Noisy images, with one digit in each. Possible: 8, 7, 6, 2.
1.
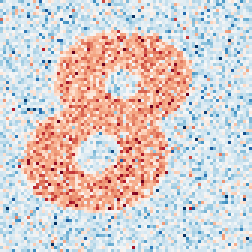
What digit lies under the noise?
8
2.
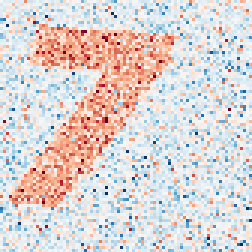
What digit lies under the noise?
7
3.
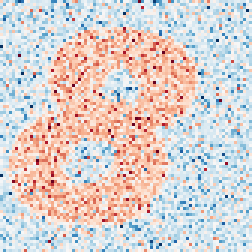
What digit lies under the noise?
8
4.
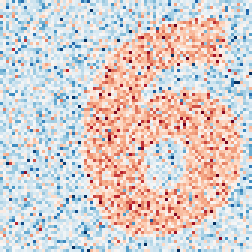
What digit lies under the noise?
6
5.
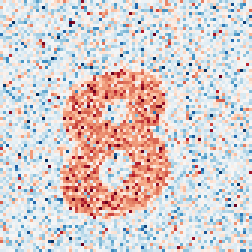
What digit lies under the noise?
8
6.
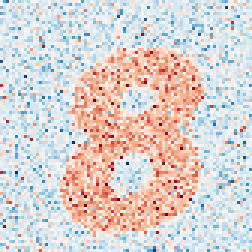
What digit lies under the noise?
8
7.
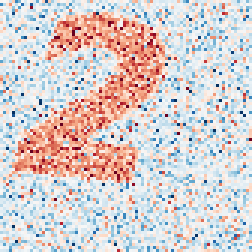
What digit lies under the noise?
2
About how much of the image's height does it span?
two thirds
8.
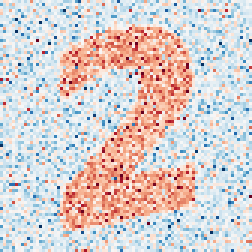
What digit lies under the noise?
2
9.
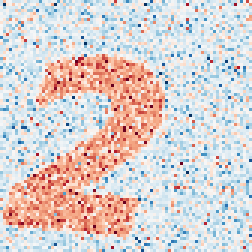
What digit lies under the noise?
2
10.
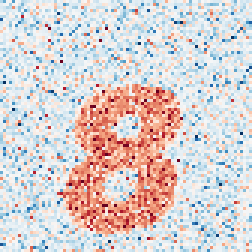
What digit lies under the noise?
8
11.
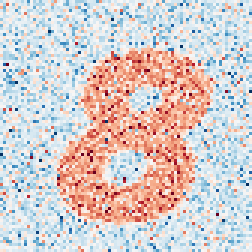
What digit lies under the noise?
8
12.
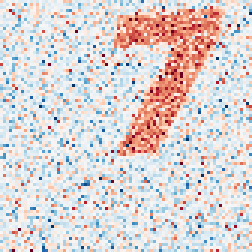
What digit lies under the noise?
7
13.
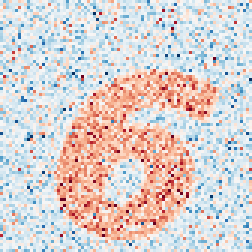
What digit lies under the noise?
6
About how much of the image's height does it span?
two thirds
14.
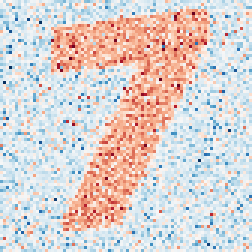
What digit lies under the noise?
7
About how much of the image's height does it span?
nearly all
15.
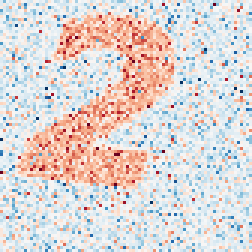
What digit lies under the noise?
2
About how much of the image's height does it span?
two thirds
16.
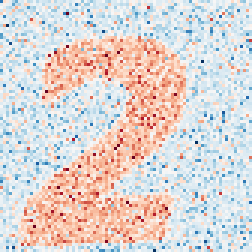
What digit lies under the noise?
2
